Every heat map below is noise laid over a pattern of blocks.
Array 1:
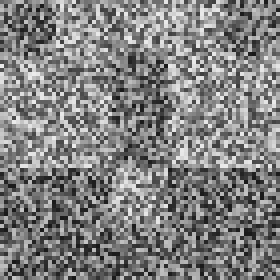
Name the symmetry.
left and right mirror each other
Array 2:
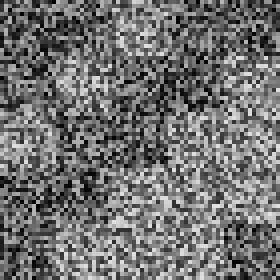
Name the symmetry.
mirrored about the diagonal from the top left
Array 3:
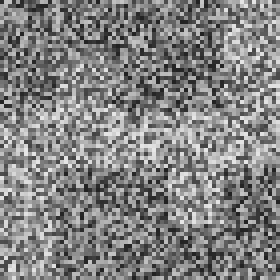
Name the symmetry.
the same after a half turn
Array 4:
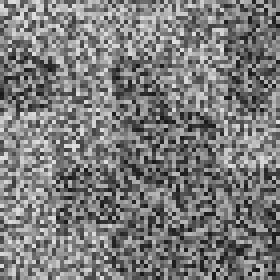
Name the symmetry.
no symmetry
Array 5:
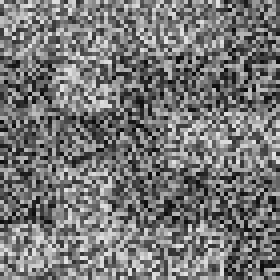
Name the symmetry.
top and bottom mirror each other
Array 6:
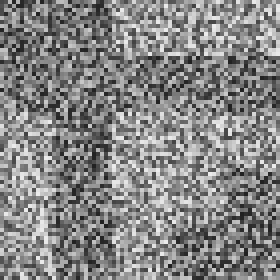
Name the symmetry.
mirrored about the diagonal from the top left
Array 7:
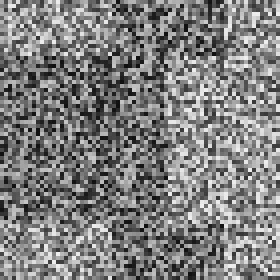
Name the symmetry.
top and bottom mirror each other
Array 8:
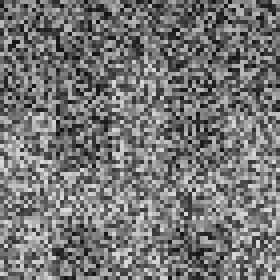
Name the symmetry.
left and right mirror each other
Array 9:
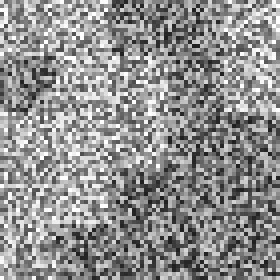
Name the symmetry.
no symmetry
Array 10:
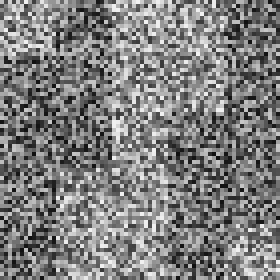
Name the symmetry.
the same after a half turn
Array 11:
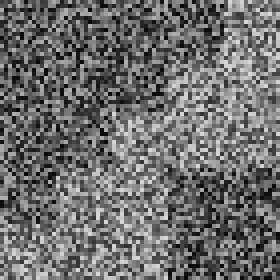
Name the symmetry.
mirrored about the diagonal from the top left
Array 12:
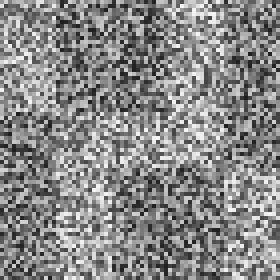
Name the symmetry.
the same after a half turn
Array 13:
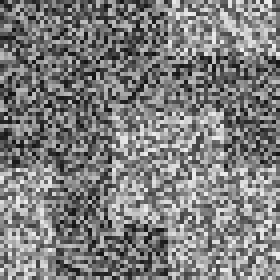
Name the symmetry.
mirrored about the diagonal from the top left
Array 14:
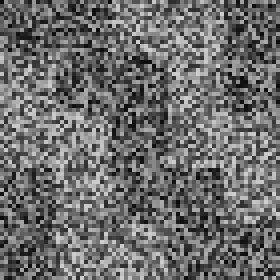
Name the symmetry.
the same after a half turn
